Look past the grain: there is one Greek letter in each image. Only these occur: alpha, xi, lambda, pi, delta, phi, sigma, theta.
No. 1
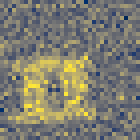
pi
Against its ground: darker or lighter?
lighter
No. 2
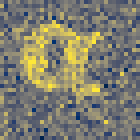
alpha
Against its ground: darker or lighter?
lighter
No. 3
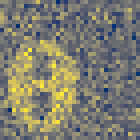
theta
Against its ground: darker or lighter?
lighter
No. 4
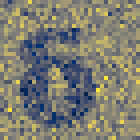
delta
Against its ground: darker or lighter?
darker
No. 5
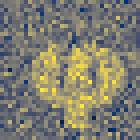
phi
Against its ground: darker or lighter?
lighter
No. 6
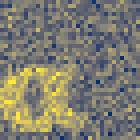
alpha
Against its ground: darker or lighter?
lighter
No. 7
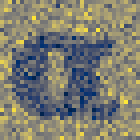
alpha
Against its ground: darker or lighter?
darker
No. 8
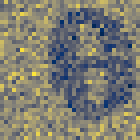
theta
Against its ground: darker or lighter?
darker
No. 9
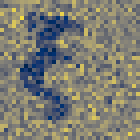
xi
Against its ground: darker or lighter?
darker
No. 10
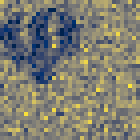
phi
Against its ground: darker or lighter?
darker
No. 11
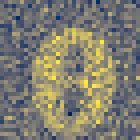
theta
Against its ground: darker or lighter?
lighter
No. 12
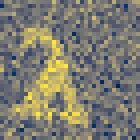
lambda
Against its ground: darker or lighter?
lighter
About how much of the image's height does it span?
two thirds
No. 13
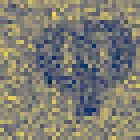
phi
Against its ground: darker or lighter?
darker
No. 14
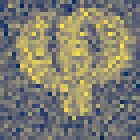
phi
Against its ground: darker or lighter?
lighter
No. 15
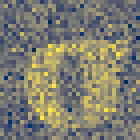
sigma
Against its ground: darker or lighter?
lighter
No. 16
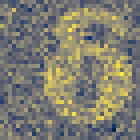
delta
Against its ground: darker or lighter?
lighter
